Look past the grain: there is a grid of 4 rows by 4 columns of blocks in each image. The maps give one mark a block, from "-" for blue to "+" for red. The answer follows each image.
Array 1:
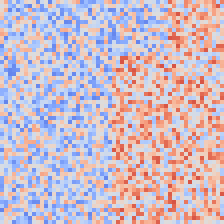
---+
--++
--++
--++
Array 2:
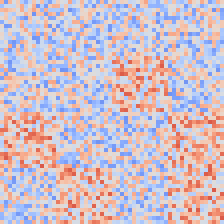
----
--+-
+--+
-+-+
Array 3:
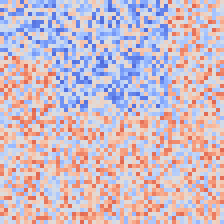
---+
+--+
++++
++++
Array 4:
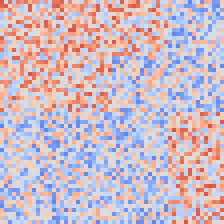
+++-
++--
---+
---+
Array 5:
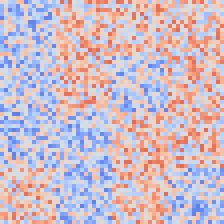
-+++
-+-+
--++
+-+-
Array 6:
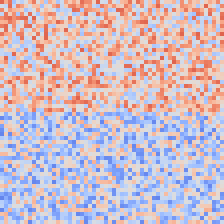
++++
++++
----
----
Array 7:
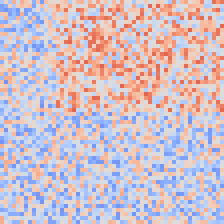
-+++
-+++
----
----
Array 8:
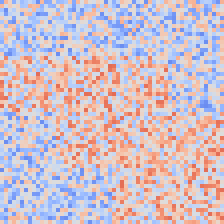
----
+++-
-+++
--++
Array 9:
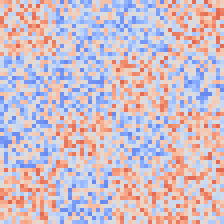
+--+
--+-
-+-+
+-++
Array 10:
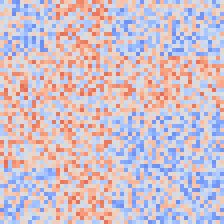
-+--
++++
++--
-+--
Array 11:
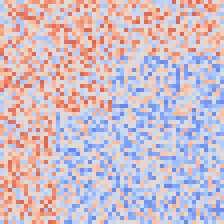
++++
++--
+---
+---
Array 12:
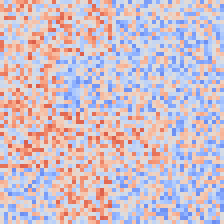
++--
+---
+++-
-+--
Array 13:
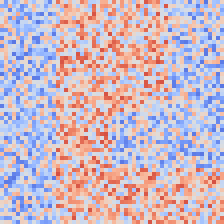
-++-
-++-
-+--
-+++
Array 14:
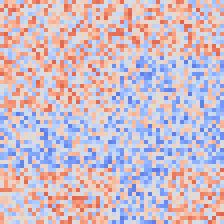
++++
++--
----
++-+
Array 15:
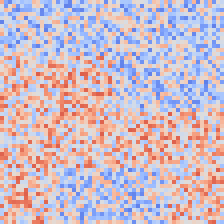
----
++--
++++
+--+
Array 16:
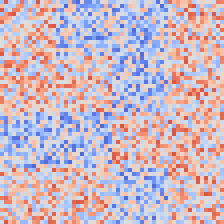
+--+
++-+
--++
++-+
